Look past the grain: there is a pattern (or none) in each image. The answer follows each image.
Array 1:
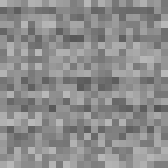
bands of rows
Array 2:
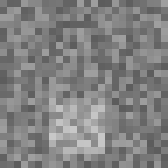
one block
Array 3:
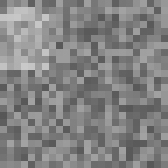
one block
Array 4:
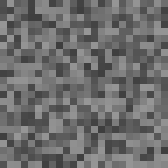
only noise
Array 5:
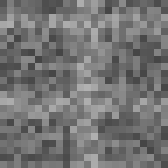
bands of rows crossing bands of columns
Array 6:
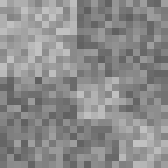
blocks along the diagonal
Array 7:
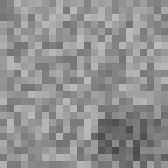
one block
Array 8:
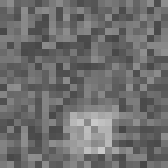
one block
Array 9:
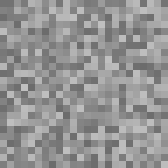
only noise
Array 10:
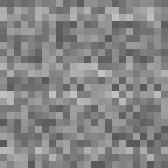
bands of rows
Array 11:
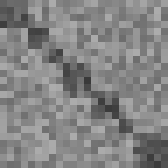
blocks along the diagonal
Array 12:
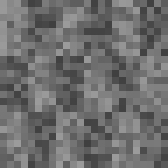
a checkerboard
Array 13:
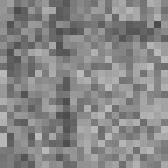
bands of rows crossing bands of columns
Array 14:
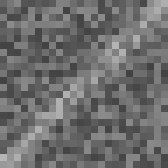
a diagonal band
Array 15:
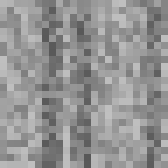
bands of columns
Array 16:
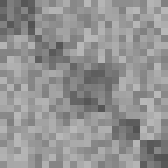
blocks along the diagonal
